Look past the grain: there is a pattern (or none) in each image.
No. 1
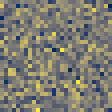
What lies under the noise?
only noise
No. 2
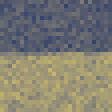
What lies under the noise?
a sharp edge
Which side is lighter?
bottom
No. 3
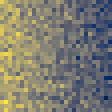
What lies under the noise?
a smooth slope
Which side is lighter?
left
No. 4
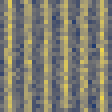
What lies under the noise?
vertical stripes
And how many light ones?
6
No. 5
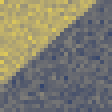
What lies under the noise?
a sharp edge
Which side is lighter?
top left
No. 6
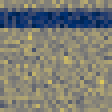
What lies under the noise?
one horizontal stripe
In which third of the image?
top
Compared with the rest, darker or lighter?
darker
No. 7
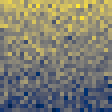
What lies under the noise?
a smooth slope
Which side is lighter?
top
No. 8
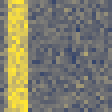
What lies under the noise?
one vertical stripe
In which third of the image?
left
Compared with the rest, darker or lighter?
lighter
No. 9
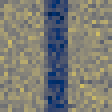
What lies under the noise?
one vertical stripe
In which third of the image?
middle
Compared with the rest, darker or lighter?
darker
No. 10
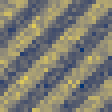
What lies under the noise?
diagonal stripes
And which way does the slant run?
bottom left to top right
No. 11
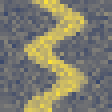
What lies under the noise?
a wavy band
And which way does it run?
top to bottom
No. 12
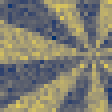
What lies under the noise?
spokes from one point
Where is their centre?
middle right
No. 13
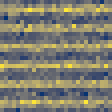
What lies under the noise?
horizontal stripes
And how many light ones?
6
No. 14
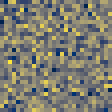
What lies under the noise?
only noise
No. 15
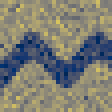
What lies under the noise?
a wavy band
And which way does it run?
left to right
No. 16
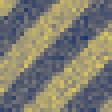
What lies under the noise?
diagonal stripes
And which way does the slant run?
bottom left to top right
